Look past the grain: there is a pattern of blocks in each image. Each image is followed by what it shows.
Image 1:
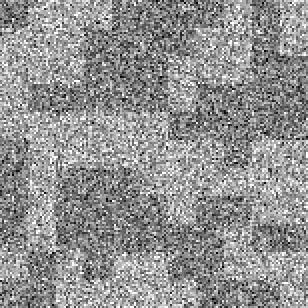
no symmetry
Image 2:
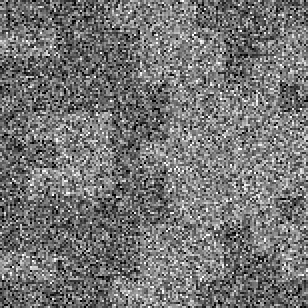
top and bottom mirror each other
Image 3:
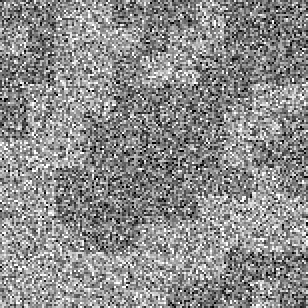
mirrored about the diagonal from the bottom left
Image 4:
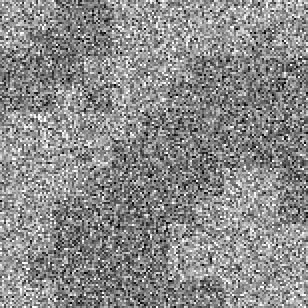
mirrored about the diagonal from the top left
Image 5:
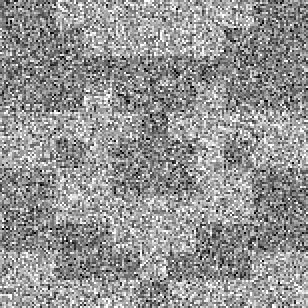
left and right mirror each other
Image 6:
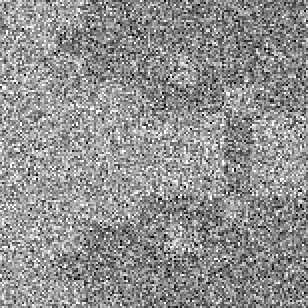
top and bottom mirror each other
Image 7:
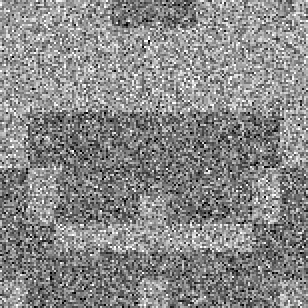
left and right mirror each other
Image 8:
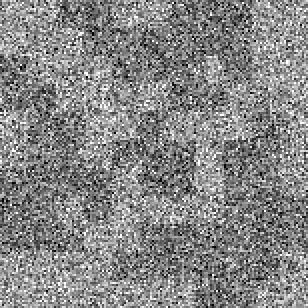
mirrored about the diagonal from the top left
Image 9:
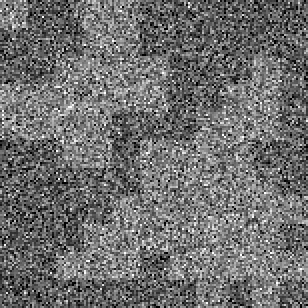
mirrored about the diagonal from the top left
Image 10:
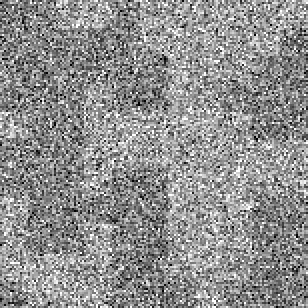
no symmetry
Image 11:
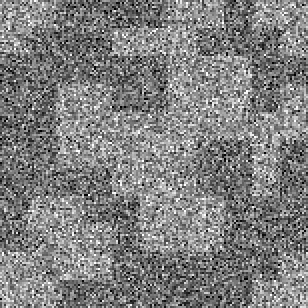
mirrored about the diagonal from the bottom left
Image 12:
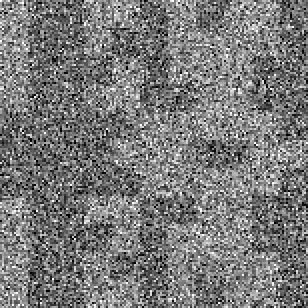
top and bottom mirror each other
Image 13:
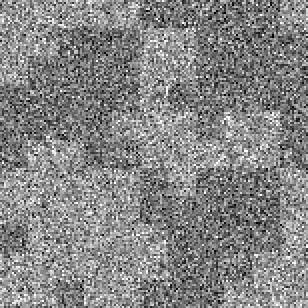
mirrored about the diagonal from the bottom left
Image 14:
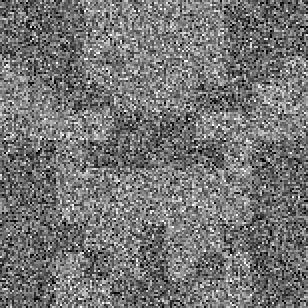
left and right mirror each other
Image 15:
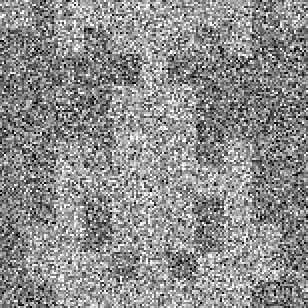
left and right mirror each other
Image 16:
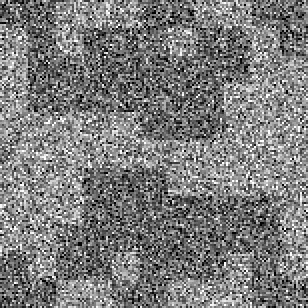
the same after a half turn
